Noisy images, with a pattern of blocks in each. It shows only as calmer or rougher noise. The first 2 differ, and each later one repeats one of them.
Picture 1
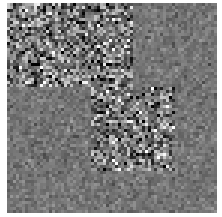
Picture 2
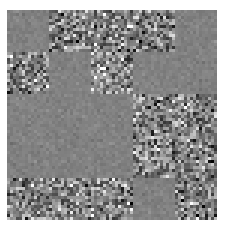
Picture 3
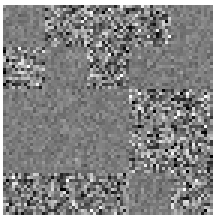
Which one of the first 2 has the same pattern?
2
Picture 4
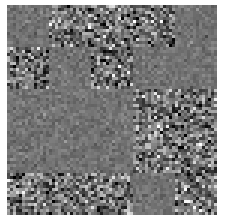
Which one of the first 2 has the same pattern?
2
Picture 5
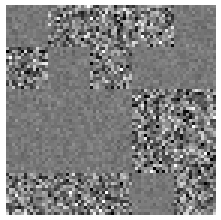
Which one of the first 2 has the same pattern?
2
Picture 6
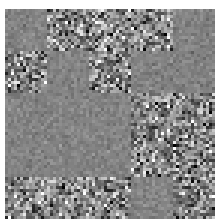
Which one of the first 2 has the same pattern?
2
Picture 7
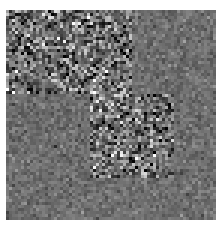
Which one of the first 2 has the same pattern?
1
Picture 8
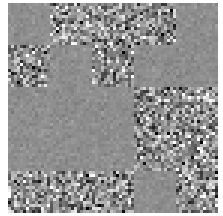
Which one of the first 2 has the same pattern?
2
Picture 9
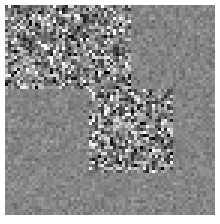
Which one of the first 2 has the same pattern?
1
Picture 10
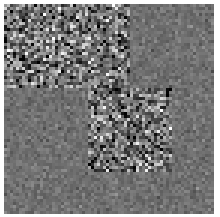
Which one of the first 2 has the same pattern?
1
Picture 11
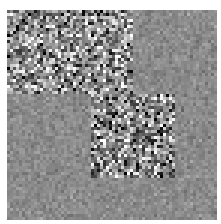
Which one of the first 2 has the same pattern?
1
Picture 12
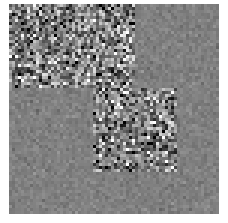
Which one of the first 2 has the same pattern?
1
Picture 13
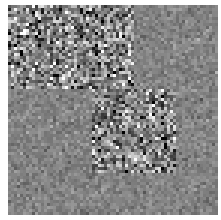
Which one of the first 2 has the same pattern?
1
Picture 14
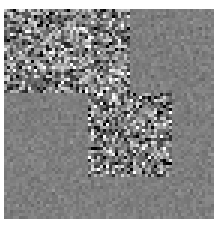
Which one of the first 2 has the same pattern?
1
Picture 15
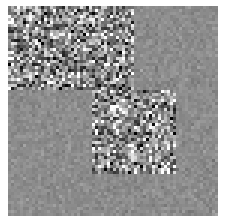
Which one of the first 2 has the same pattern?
1
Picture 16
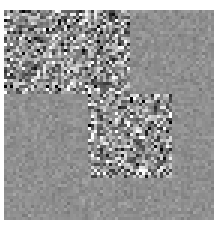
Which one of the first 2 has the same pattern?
1
